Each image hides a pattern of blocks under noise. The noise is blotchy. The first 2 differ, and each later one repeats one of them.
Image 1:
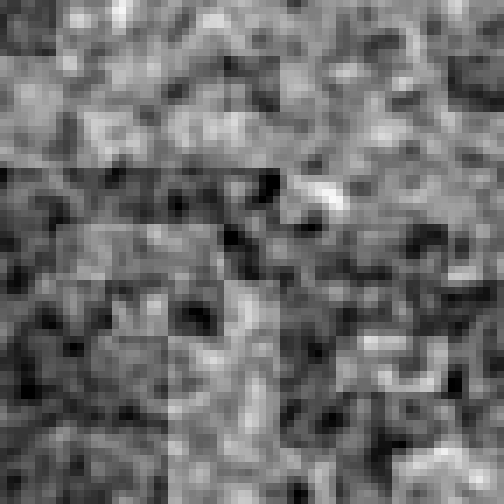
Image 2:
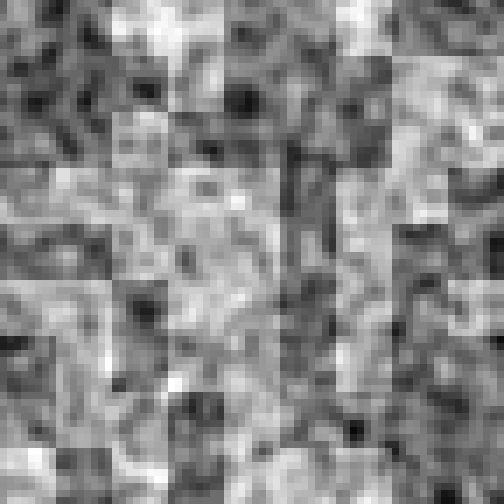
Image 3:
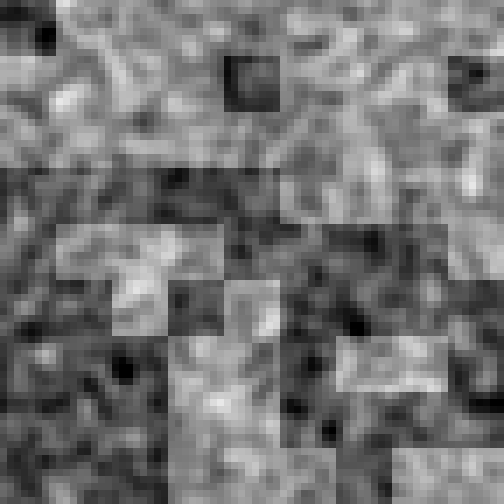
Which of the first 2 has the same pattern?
1
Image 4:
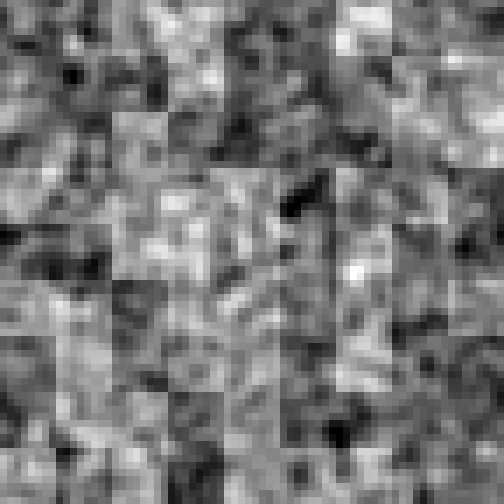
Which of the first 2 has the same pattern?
2
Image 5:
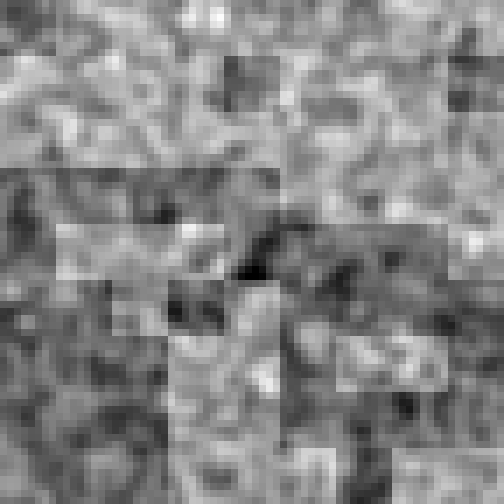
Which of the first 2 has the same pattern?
1
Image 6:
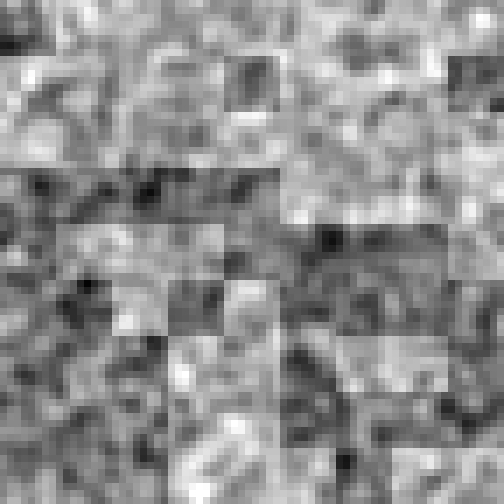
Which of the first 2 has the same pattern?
1
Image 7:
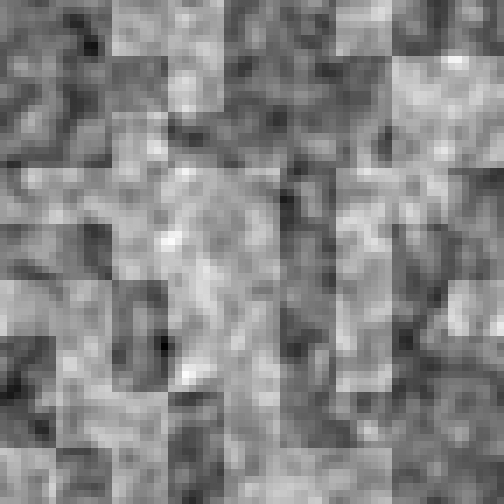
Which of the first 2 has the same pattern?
2
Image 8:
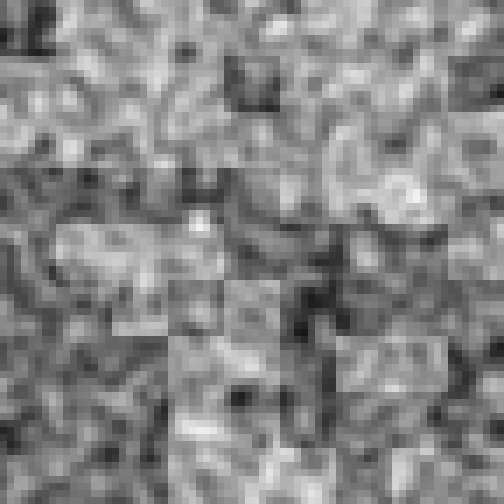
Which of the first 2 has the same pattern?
1
